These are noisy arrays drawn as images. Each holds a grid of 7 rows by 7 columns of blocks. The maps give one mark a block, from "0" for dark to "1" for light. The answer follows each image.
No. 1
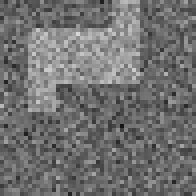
0 0 0 0 1 0 0
0 1 1 1 1 0 0
0 1 1 1 1 0 0
0 1 0 0 0 0 0
0 0 0 0 0 0 0
0 0 0 0 0 0 0
0 0 0 0 0 0 0
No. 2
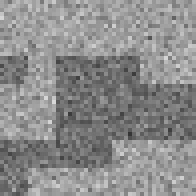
1 1 1 1 1 1 1
1 1 1 1 1 1 1
0 1 0 0 0 1 1
1 1 0 0 0 0 0
1 1 0 0 0 0 0
0 0 0 0 1 1 1
0 1 1 1 1 1 1
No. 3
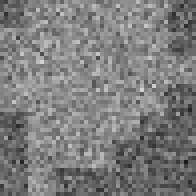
0 1 1 1 1 1 0
1 1 1 1 1 1 0
1 1 1 1 1 1 1
1 1 1 1 1 1 0
0 1 1 1 1 0 0
0 1 1 1 0 0 0
0 1 0 0 0 0 0
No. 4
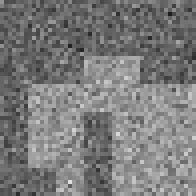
0 0 0 0 0 0 0
0 0 0 0 0 0 0
0 0 0 1 1 0 0
0 1 1 1 1 1 1
0 1 1 0 1 1 1
0 1 1 0 1 1 1
0 0 1 0 1 1 1
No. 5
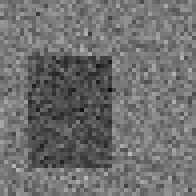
1 1 1 1 1 1 1
1 1 1 1 1 1 1
1 0 0 0 1 1 1
1 0 0 0 1 1 1
1 0 0 0 1 1 1
1 0 0 0 1 1 1
1 1 1 1 1 1 1
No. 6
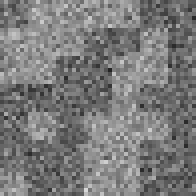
0 1 1 1 1 0 0
1 1 1 0 0 1 0
1 1 0 0 1 1 0
0 0 0 0 1 0 0
0 1 0 1 1 1 0
0 0 0 1 1 0 0
1 0 0 1 1 0 0
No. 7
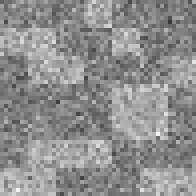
0 0 0 1 0 0 0
1 1 0 0 1 0 0
0 1 1 0 0 0 1
0 0 0 0 1 1 0
0 0 0 0 1 1 0
0 1 1 1 0 0 0
1 1 0 0 0 1 1
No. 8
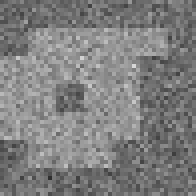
0 0 0 0 0 0 0
0 1 1 1 1 1 0
1 1 1 1 1 0 0
1 1 0 1 1 0 0
1 1 1 1 1 0 0
0 1 1 1 0 0 0
0 0 0 0 0 0 0
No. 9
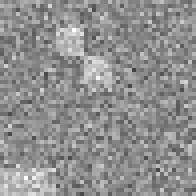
0 0 0 0 0 0 0
0 0 1 0 0 0 0
0 0 0 1 0 0 0
0 0 0 0 0 0 0
0 0 0 0 0 0 0
0 0 0 0 0 0 0
1 1 0 0 0 0 0
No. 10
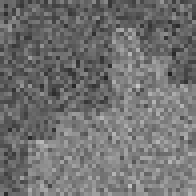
0 0 0 0 0 0 0
0 0 0 0 1 0 0
0 0 0 0 1 1 0
0 0 0 0 1 1 1
0 0 1 1 1 1 1
0 1 1 1 1 1 1
0 1 1 1 1 1 1
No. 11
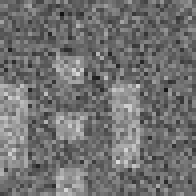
0 0 0 0 0 0 0
0 0 0 0 0 0 0
0 0 1 0 0 0 0
1 0 0 0 1 0 0
1 0 1 0 1 0 0
1 0 0 0 1 0 0
0 0 1 0 0 0 0
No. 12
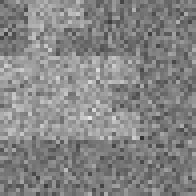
0 1 1 0 0 0 0
0 1 0 0 0 0 0
1 1 1 1 1 0 0
1 1 1 1 0 0 0
1 1 1 1 1 0 0
0 0 0 0 0 0 0
0 0 0 0 0 0 0
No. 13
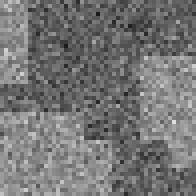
1 0 0 0 0 0 0
1 0 0 0 0 0 0
1 0 0 0 0 1 1
0 0 0 0 0 1 1
1 1 1 0 0 1 1
1 1 1 1 0 0 1
1 1 1 1 0 0 0
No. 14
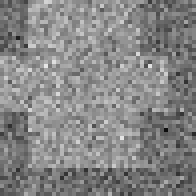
0 1 1 1 1 0 0
0 1 1 1 1 0 0
1 1 1 1 1 1 0
1 1 1 1 1 1 0
0 1 1 1 1 0 0
0 1 1 1 1 0 0
0 0 0 0 0 0 0
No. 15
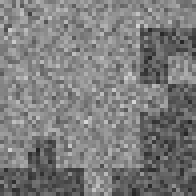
1 1 1 1 1 1 1
1 1 1 1 1 0 0
1 1 1 1 1 0 1
1 1 1 1 1 1 0
1 1 1 1 1 0 0
1 0 1 1 1 0 0
0 0 0 1 0 0 0
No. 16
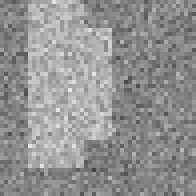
0 1 1 0 0 0 0
0 1 1 1 0 0 0
0 1 1 1 0 0 0
0 1 1 1 0 0 0
0 1 1 1 0 0 0
0 1 1 0 0 0 0
0 0 0 0 0 0 0
